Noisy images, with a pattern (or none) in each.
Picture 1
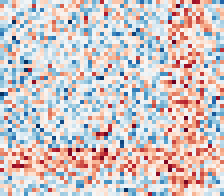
bands of rows crossing bands of columns
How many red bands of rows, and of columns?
1 and 1
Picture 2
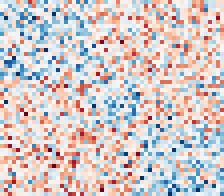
blocks along the diagonal
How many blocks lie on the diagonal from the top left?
3
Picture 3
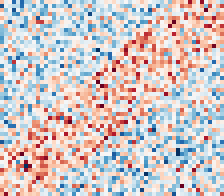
a diagonal band
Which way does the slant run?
bottom left to top right
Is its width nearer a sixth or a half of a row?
a half
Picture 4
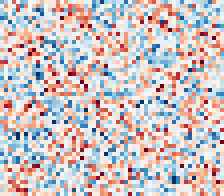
a checkerboard
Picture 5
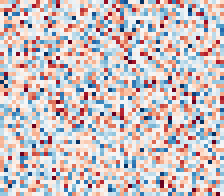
only noise
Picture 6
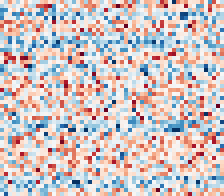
bands of rows
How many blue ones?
5
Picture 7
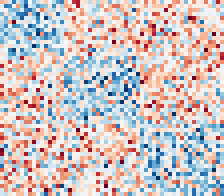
blocks along the diagonal
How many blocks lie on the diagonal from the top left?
3
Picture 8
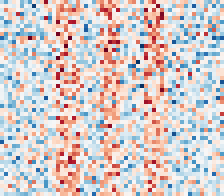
bands of columns
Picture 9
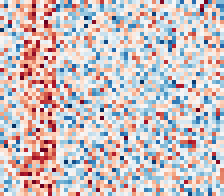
one band of columns
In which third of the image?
left
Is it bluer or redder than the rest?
redder
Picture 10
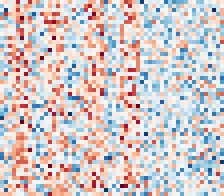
bands of columns
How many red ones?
4
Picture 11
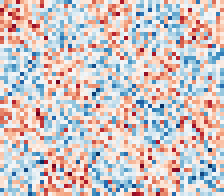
a checkerboard
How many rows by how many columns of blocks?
4 by 5
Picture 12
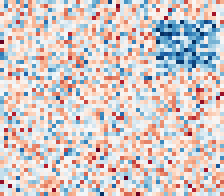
one block
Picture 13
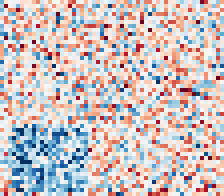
one block
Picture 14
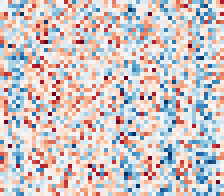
bands of columns
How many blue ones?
4
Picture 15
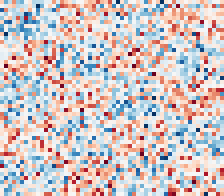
a checkerboard
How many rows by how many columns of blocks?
5 by 4
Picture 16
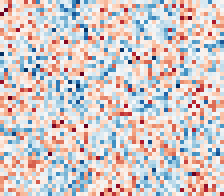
a checkerboard
